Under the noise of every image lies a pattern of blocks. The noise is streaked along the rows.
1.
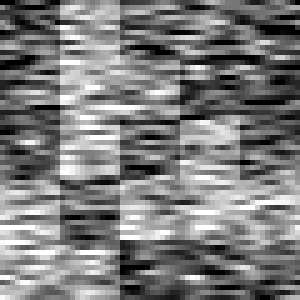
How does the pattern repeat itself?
mirrored about the diagonal from the bottom left
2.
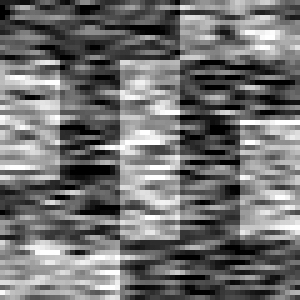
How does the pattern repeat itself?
the same after a half turn
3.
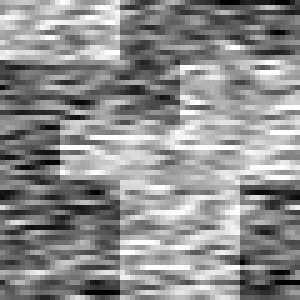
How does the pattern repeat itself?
no symmetry
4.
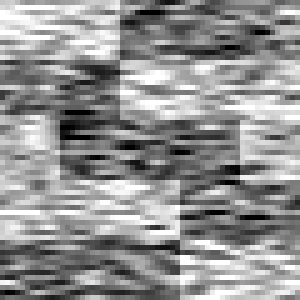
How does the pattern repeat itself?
the same after a half turn
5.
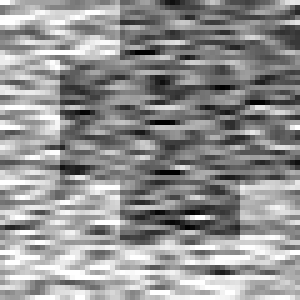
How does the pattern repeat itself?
mirrored about the diagonal from the bottom left
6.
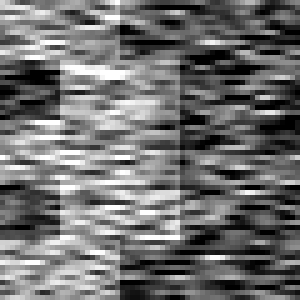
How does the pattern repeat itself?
top and bottom mirror each other
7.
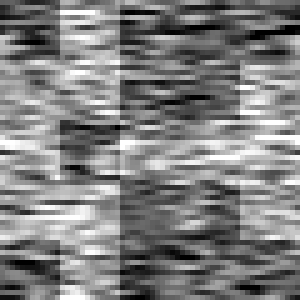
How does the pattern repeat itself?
top and bottom mirror each other
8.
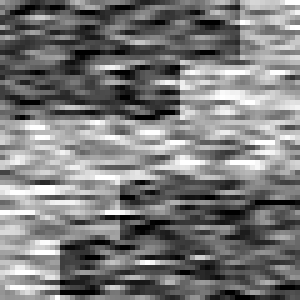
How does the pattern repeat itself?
the same after a half turn
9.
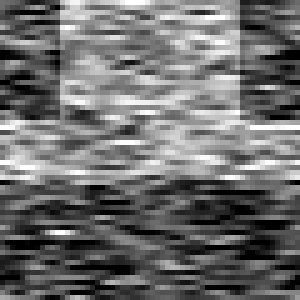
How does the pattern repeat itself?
left and right mirror each other
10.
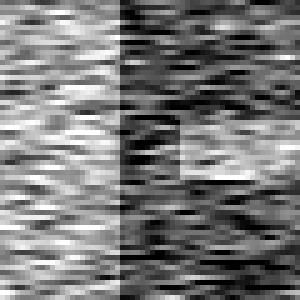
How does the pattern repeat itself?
top and bottom mirror each other
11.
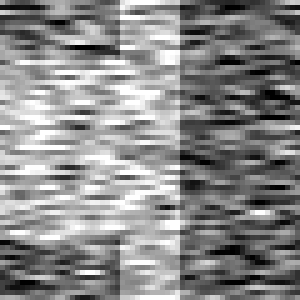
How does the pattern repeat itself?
top and bottom mirror each other
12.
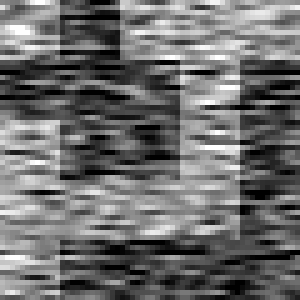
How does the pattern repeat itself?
mirrored about the diagonal from the top left
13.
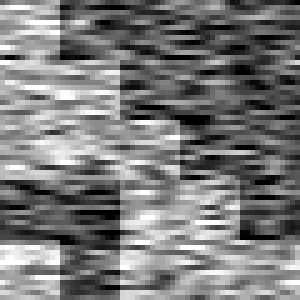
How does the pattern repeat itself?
mirrored about the diagonal from the bottom left
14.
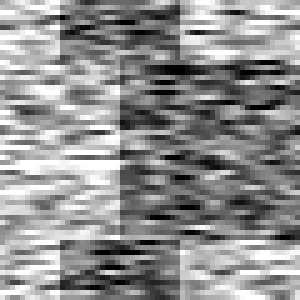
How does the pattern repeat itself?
top and bottom mirror each other
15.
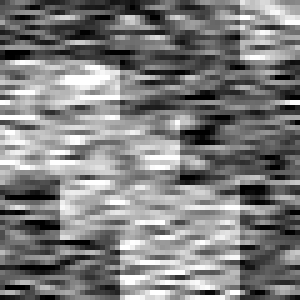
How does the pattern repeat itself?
mirrored about the diagonal from the bottom left
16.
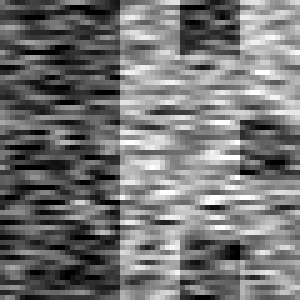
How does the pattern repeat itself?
top and bottom mirror each other
